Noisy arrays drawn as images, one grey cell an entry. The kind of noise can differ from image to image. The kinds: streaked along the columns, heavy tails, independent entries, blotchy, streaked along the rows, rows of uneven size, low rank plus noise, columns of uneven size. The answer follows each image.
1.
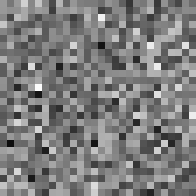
low rank plus noise
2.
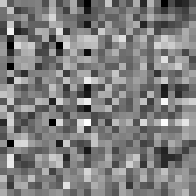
low rank plus noise
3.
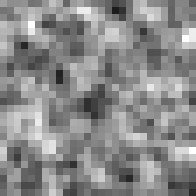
blotchy
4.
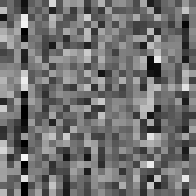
columns of uneven size
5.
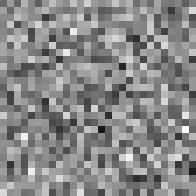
independent entries
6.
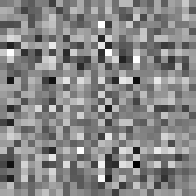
low rank plus noise
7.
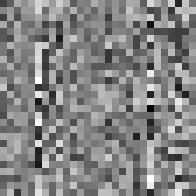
columns of uneven size
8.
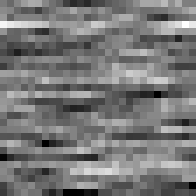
streaked along the rows
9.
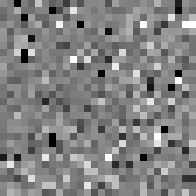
heavy tails
